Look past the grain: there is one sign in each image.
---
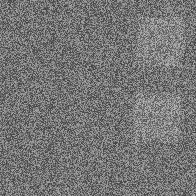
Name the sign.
colon
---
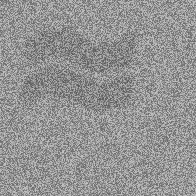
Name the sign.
approximately sign
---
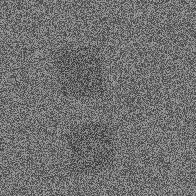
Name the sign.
colon
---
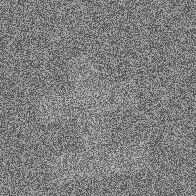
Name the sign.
plus-minus sign
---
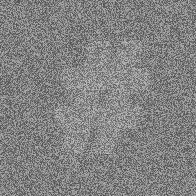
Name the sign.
hash sign
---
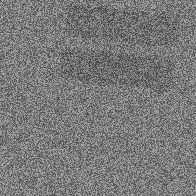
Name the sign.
equals sign
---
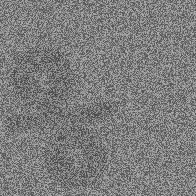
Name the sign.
percent sign
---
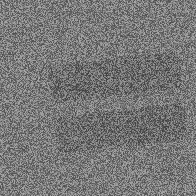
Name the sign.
equals sign
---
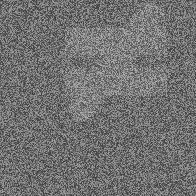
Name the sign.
not-equal sign
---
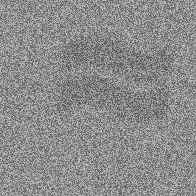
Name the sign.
approximately sign
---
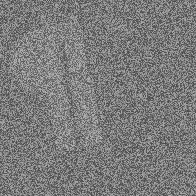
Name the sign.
pilcrow
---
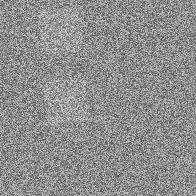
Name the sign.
colon
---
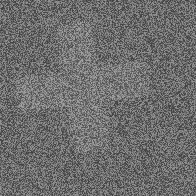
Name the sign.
plus sign
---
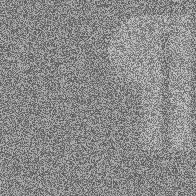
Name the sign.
pilcrow
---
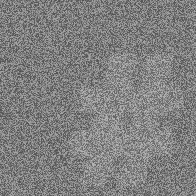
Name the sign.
hash sign
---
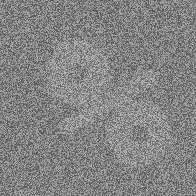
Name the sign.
percent sign
